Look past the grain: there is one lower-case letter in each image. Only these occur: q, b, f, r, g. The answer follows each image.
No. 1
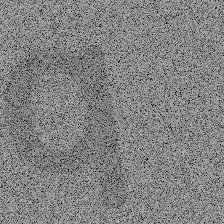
q
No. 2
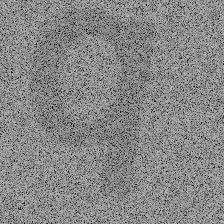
q
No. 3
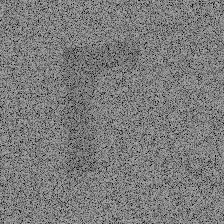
r
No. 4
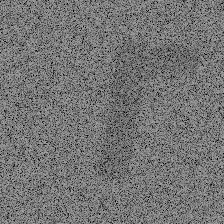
r
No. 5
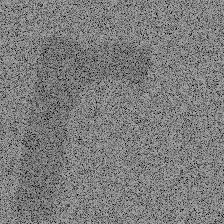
r
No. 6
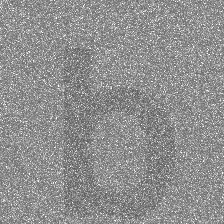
b
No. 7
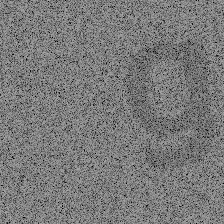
g
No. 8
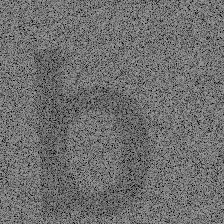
b
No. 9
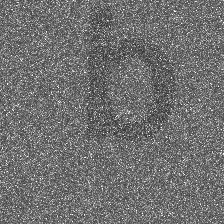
b
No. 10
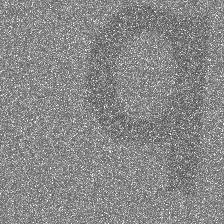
q
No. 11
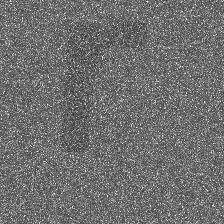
r
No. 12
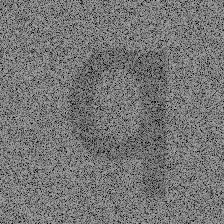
q
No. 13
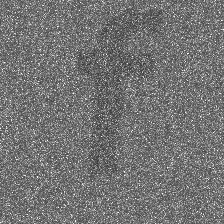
f
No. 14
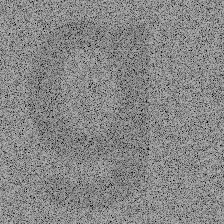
g
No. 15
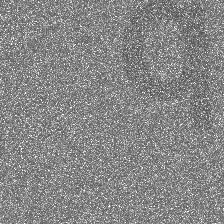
q
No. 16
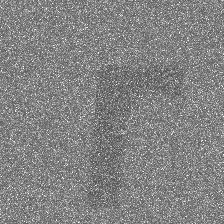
r
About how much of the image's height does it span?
two thirds
